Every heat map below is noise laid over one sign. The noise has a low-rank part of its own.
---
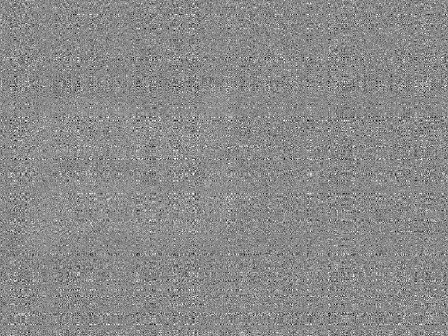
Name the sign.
approximately sign
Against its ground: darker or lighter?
lighter
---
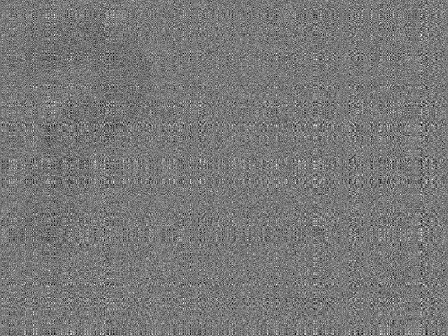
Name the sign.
question mark
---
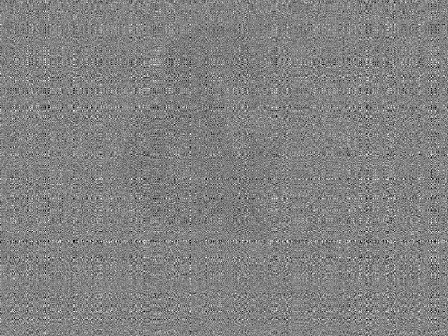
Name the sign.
ampersand
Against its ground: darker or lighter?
darker
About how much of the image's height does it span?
two thirds
